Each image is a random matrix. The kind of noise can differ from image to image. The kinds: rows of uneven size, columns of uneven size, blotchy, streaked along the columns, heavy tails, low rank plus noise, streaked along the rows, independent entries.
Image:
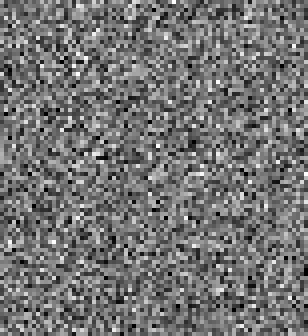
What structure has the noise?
low rank plus noise
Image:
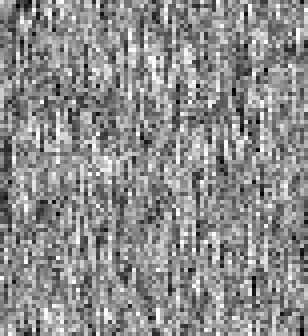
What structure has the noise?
streaked along the columns
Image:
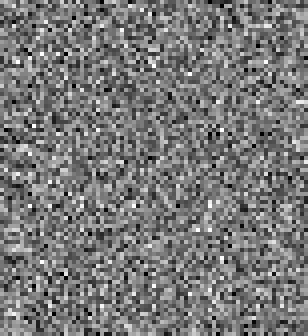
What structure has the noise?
low rank plus noise
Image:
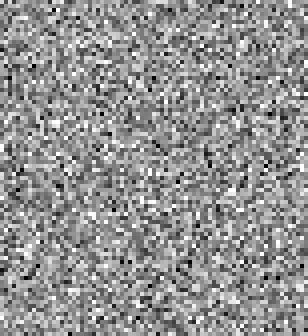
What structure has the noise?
independent entries
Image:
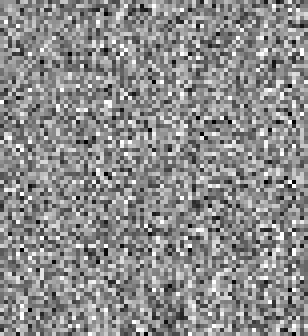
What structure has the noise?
low rank plus noise
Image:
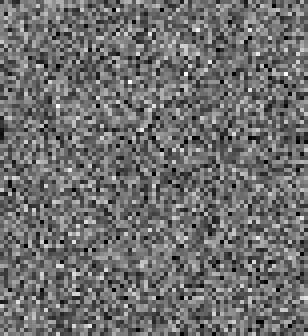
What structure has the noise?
low rank plus noise
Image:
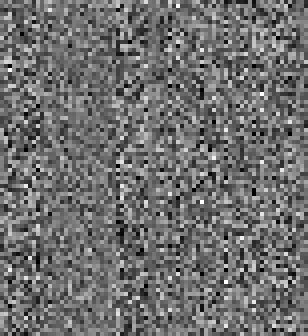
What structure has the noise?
columns of uneven size
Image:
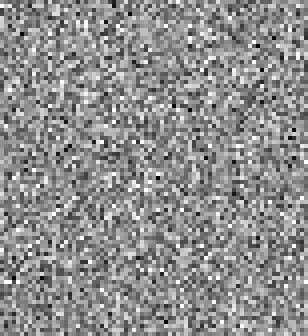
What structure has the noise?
independent entries
